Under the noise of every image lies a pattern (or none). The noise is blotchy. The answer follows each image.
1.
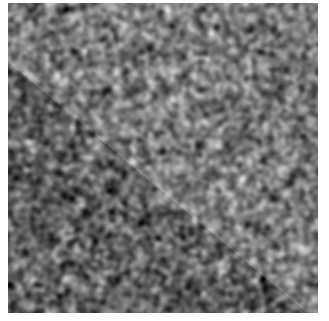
a sharp edge
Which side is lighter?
top right
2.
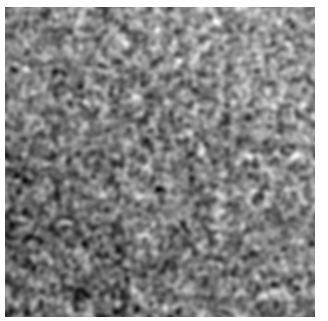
a smooth slope
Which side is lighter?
top right
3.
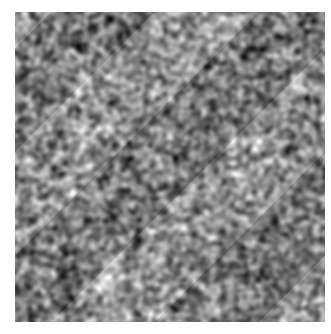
diagonal stripes
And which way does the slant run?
bottom left to top right
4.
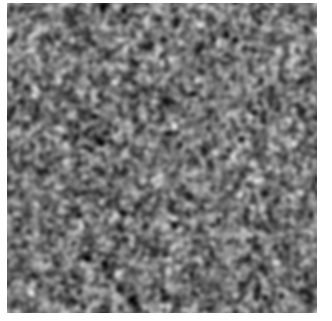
only noise
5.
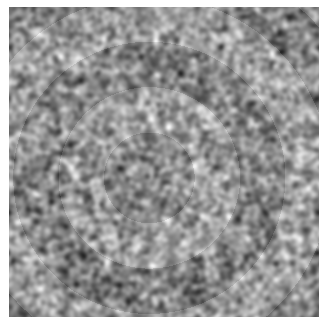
rings round one point
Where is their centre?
centre
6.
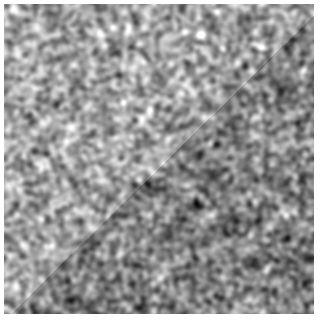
a sharp edge
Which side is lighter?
top left
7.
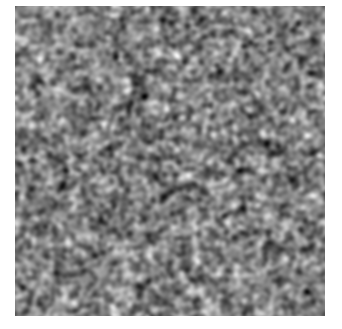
only noise
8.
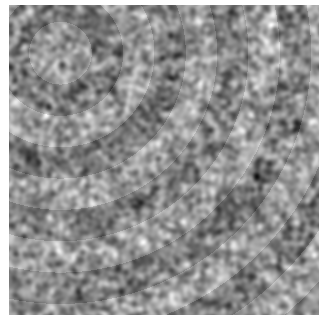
rings round one point
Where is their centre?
top left
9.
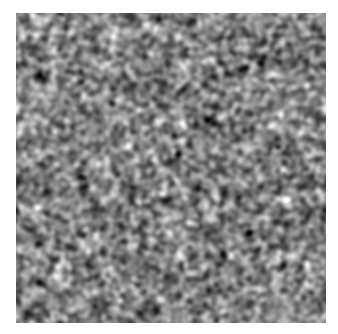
only noise
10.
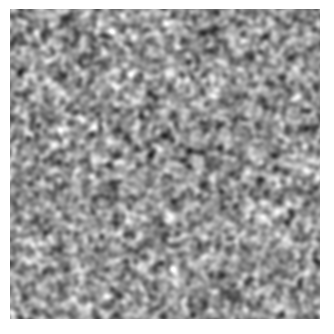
only noise
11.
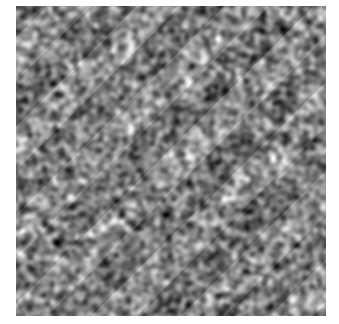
diagonal stripes
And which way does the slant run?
bottom left to top right
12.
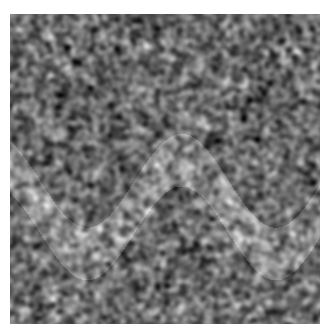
a wavy band
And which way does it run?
left to right
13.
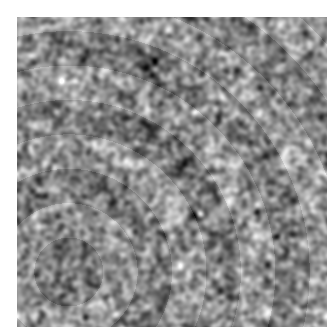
rings round one point
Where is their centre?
bottom left
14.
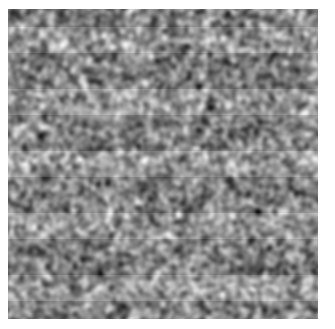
horizontal stripes
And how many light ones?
5
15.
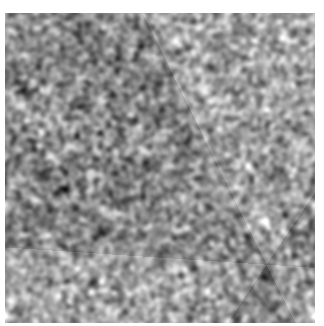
spokes from one point
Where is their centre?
bottom right
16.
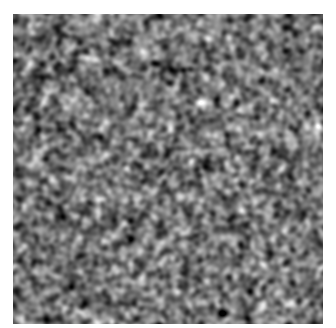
only noise
